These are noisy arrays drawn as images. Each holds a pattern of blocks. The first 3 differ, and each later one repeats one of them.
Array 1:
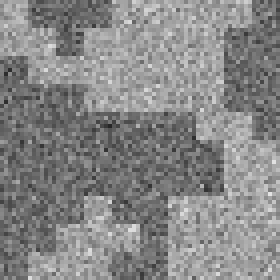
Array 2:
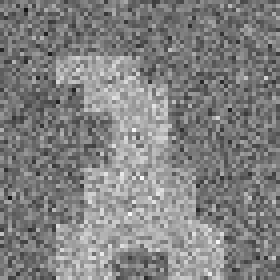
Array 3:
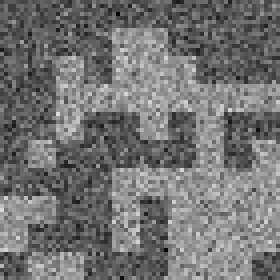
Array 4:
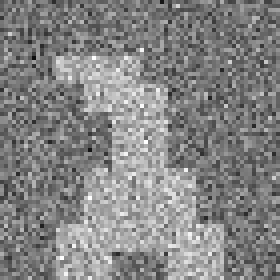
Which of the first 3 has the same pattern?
2
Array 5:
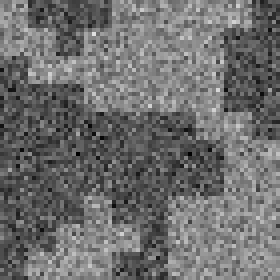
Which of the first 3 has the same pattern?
1
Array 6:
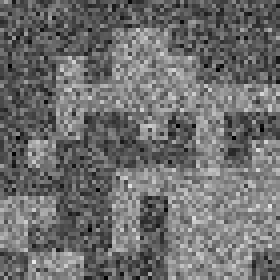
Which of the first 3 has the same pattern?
3
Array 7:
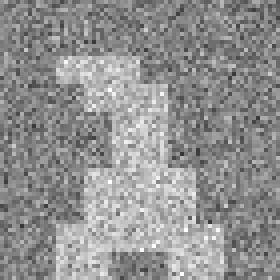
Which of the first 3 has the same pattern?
2
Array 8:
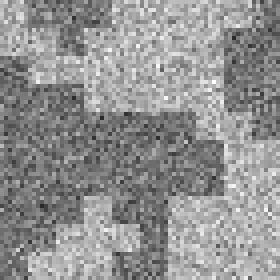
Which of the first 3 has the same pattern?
1
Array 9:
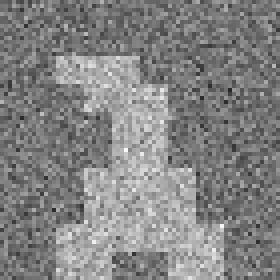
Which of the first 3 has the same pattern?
2
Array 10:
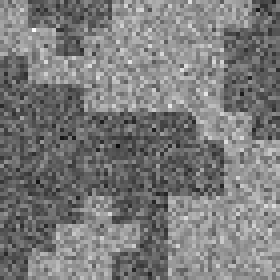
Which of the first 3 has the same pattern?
1
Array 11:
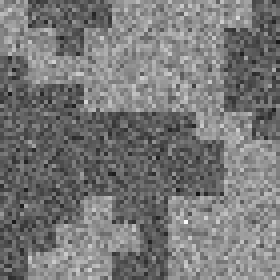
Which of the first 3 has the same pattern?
1
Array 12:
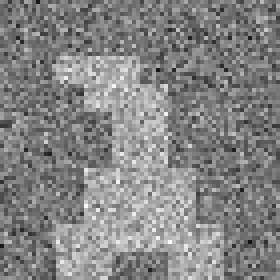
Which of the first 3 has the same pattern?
2
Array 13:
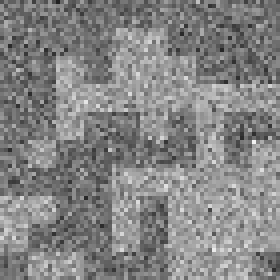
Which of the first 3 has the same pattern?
3
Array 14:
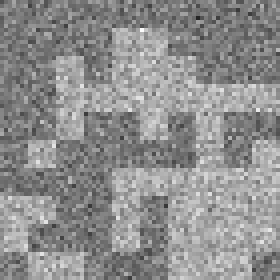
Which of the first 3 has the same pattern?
3
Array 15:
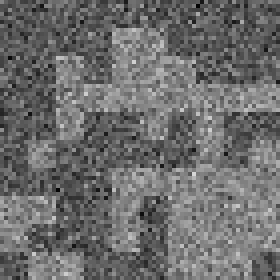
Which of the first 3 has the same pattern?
3
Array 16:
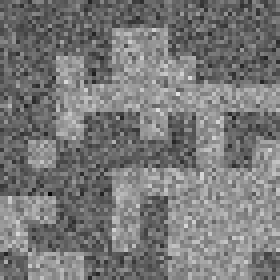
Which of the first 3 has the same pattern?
3
